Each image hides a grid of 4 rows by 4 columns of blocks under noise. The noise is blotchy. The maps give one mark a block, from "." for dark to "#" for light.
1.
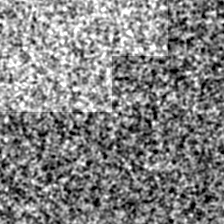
# # # .
# # . .
. . . .
. . . .
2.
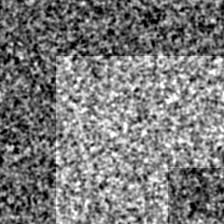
. . . .
. # # #
. # # #
. # # .
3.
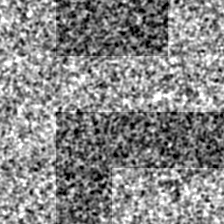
# . . #
# # # #
# . . .
# . # #
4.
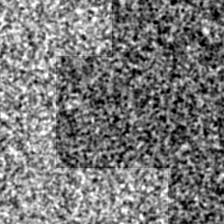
# # . .
# . . .
# . . .
# # # .
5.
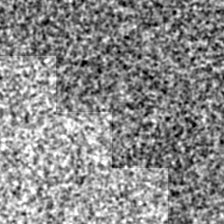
. . . .
# . . .
# # . .
# # # .
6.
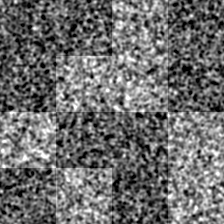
. . # .
. # # .
# . . #
. # . #
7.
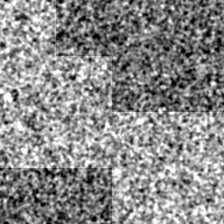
# . . .
# # . .
# # # #
. . # #
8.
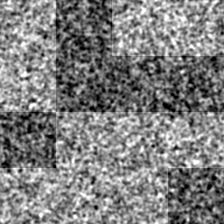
# . # #
# . . .
. # # #
# # # .
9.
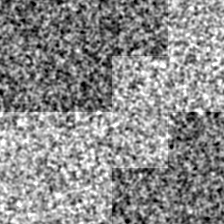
. . . #
. . # #
# # # .
# # . .
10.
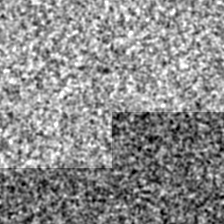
# # # #
# # # #
# # . .
. . . .
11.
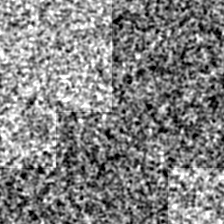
# # . .
# # . .
# . . .
. . . #
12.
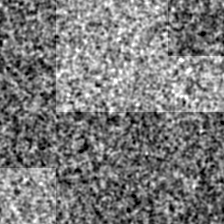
. # # .
. # # #
. . . .
# . . .
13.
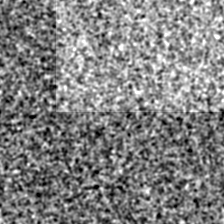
. # # #
. # # #
. . . .
. . . .
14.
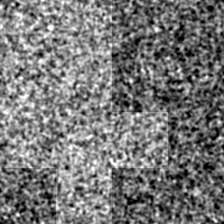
# # . .
# # . .
# # # .
. # . .
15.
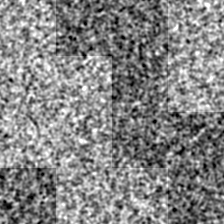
# . . #
# # . #
# # . .
. # # .
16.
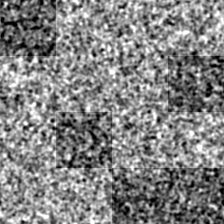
. # # #
# # # .
# . # #
# # . .
